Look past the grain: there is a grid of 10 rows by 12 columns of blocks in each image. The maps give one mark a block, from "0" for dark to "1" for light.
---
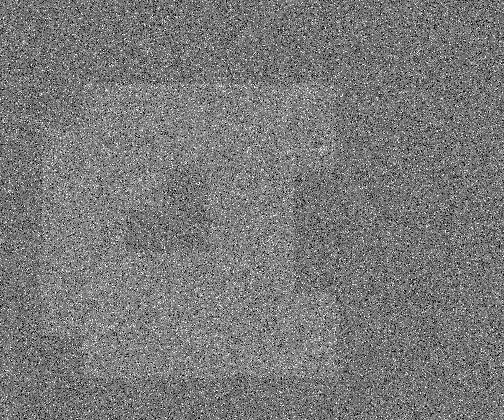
0 0 0 0 0 0 0 0 0 0 0 0
0 0 0 0 0 0 0 0 0 0 0 0
0 0 1 1 1 1 1 1 0 0 0 0
0 1 1 1 1 1 1 1 0 0 0 0
0 1 1 1 0 1 1 0 0 0 0 0
0 1 1 0 0 1 1 0 0 0 0 0
0 1 1 1 1 1 1 0 0 0 0 0
0 1 1 1 1 1 1 1 0 0 0 0
0 0 1 1 1 1 1 1 0 0 0 0
0 0 0 0 0 0 0 0 0 0 0 0
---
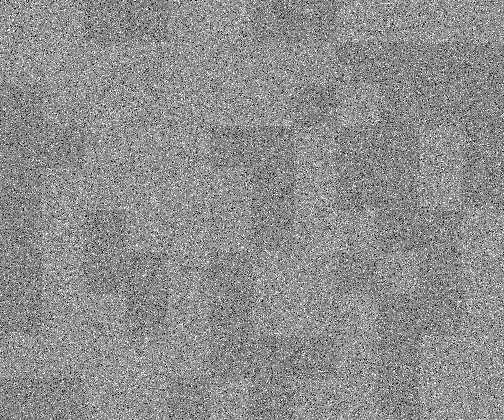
1 1 0 0 1 1 0 0 1 1 1 1
1 1 1 1 1 1 1 1 0 0 0 0
0 1 1 1 1 1 1 0 1 0 0 0
0 0 1 1 1 0 0 1 0 0 1 0
0 1 1 1 1 1 0 1 0 0 1 0
0 1 0 1 1 1 0 1 1 0 0 1
0 1 0 0 1 0 1 1 0 1 0 1
0 1 1 0 1 0 1 1 1 0 0 1
1 1 1 1 1 0 0 0 1 0 1 1
0 0 1 1 0 1 0 1 1 0 1 1
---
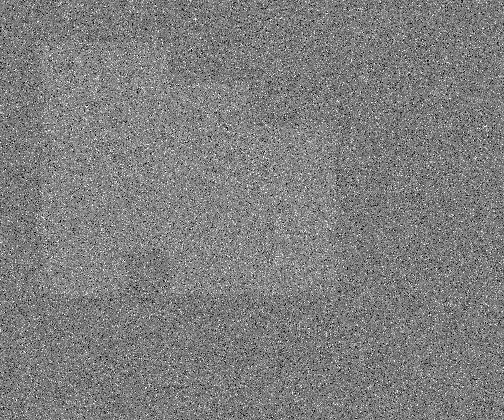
0 0 0 0 0 0 0 0 0 0 0 0
0 1 1 1 0 0 0 0 0 0 0 0
0 1 1 1 1 1 0 0 0 0 0 0
0 1 1 1 1 1 1 1 0 0 0 0
0 1 1 1 1 1 1 1 0 0 0 0
0 1 1 1 1 1 1 1 0 0 0 0
0 1 1 0 1 1 1 1 0 0 0 0
0 0 0 0 0 0 0 0 0 0 0 0
0 0 0 0 0 0 0 0 0 0 0 0
0 0 0 0 0 0 0 0 0 0 0 0
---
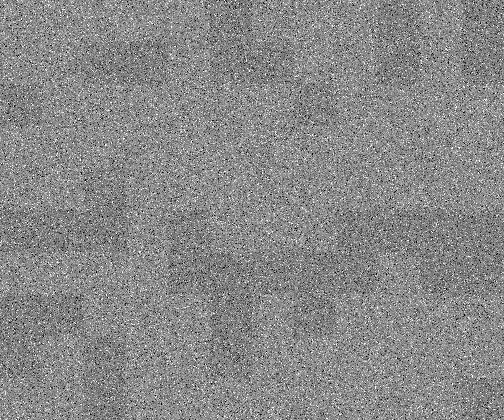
1 1 1 1 1 0 1 1 1 0 1 0
1 1 0 0 1 0 0 1 1 0 1 0
0 1 1 1 1 1 1 0 1 1 1 1
1 1 1 1 1 1 1 1 1 1 1 1
1 1 0 1 1 1 1 1 1 1 1 1
0 0 0 1 0 1 1 1 0 0 0 0
1 1 1 1 0 0 0 0 0 1 0 0
0 0 1 1 1 0 1 0 1 1 1 1
0 1 0 1 1 0 1 1 1 1 1 1
1 1 0 1 1 1 1 1 1 1 1 0
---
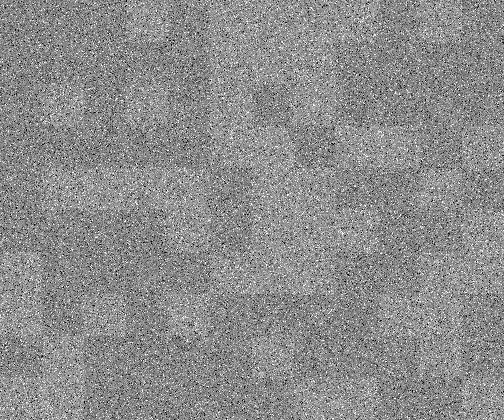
0 0 0 1 0 1 1 1 1 0 1 0
0 0 0 0 0 1 1 1 0 0 0 0
0 1 0 1 0 1 0 1 0 0 0 0
0 0 0 0 0 1 1 0 1 1 0 1
0 1 1 1 1 0 1 1 0 0 1 0
0 0 0 0 1 0 1 1 1 0 0 1
1 0 0 0 0 1 1 1 0 0 1 1
1 0 1 0 1 0 0 0 0 1 1 0
0 1 0 0 0 0 1 0 0 0 1 0
1 1 0 0 0 0 0 1 1 0 0 1
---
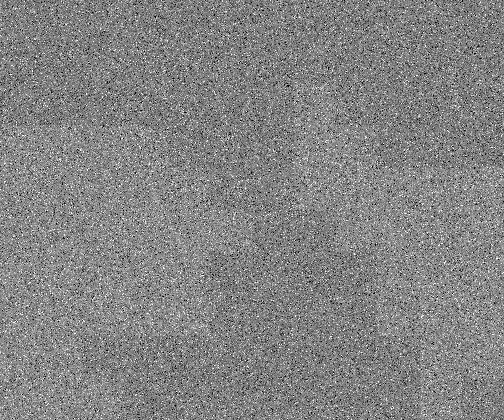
0 0 0 0 0 0 0 0 0 0 0 0
0 0 0 0 0 0 0 0 0 0 0 0
0 0 0 0 0 0 0 1 0 0 0 0
1 1 1 1 0 0 0 1 1 0 0 0
1 1 1 1 1 0 0 1 1 1 1 1
1 1 1 1 1 1 0 0 1 1 1 1
1 1 1 1 1 0 0 0 0 1 1 1
1 1 1 1 1 0 0 0 0 1 1 1
1 1 0 0 0 0 0 0 0 0 1 1
1 1 1 0 0 0 0 0 0 0 1 0
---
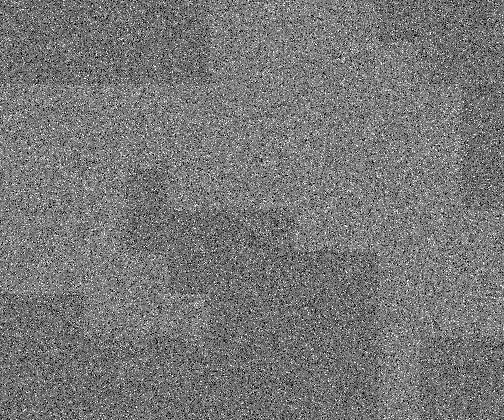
0 0 0 0 0 1 1 1 1 0 0 0
0 0 0 0 0 1 1 1 1 1 0 0
1 1 1 1 1 1 1 1 1 1 1 0
1 1 1 1 1 1 1 1 1 1 1 0
1 1 1 0 1 1 1 1 1 1 1 0
1 1 1 0 0 0 0 1 1 1 1 1
1 1 1 1 0 0 0 0 0 1 1 1
0 0 1 1 1 0 0 0 0 1 1 1
0 0 0 0 0 0 0 0 0 1 0 0
0 0 0 0 0 0 0 0 0 1 0 0
